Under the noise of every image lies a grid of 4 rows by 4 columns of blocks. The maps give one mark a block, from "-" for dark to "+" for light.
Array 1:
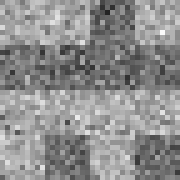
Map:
++-+
----
++++
+-+-
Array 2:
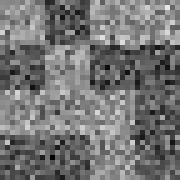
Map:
+-++
-+--
+++-
--+-
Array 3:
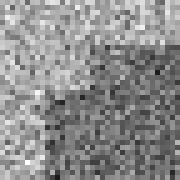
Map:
++++
++--
+---
+---
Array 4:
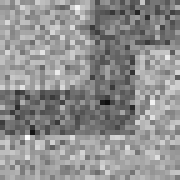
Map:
++--
++-+
---+
++++
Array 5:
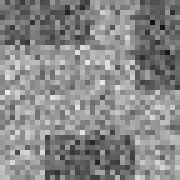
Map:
--+-
+++-
++++
+--+
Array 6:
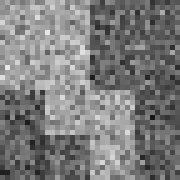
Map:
++--
++--
-++-
--+-
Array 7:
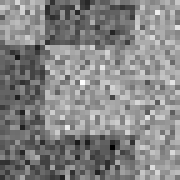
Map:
+--+
-+++
-+++
---+
